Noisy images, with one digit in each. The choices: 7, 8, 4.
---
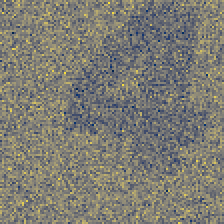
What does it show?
dark 4
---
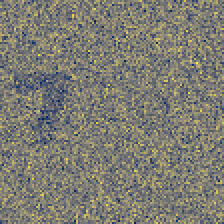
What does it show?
dark 7, middle left
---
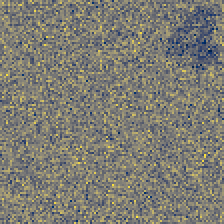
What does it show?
dark 4, top right
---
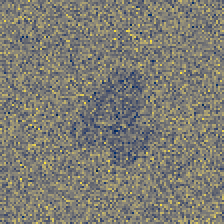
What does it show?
dark 4, centre
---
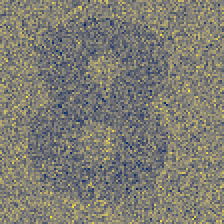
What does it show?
dark 8
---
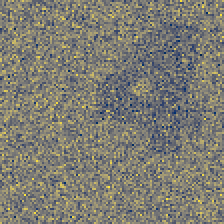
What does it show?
dark 4
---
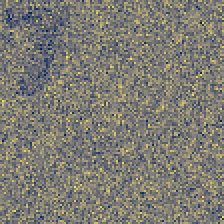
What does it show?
dark 7, top left
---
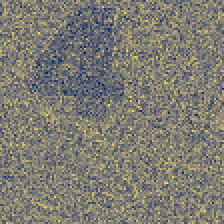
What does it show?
dark 4
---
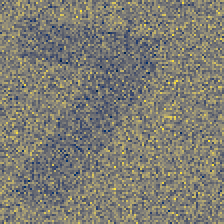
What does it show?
dark 7
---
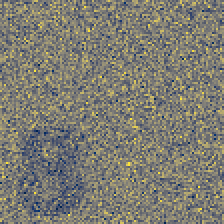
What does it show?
dark 8, bottom left
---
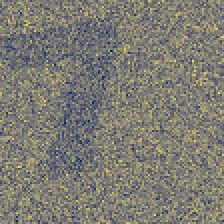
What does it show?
dark 7
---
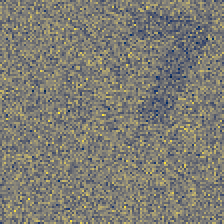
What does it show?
dark 7
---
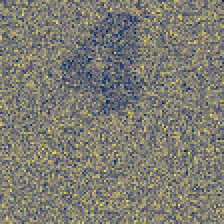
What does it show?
dark 4
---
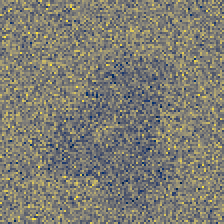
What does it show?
dark 4
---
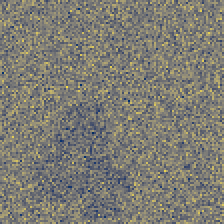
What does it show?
dark 4
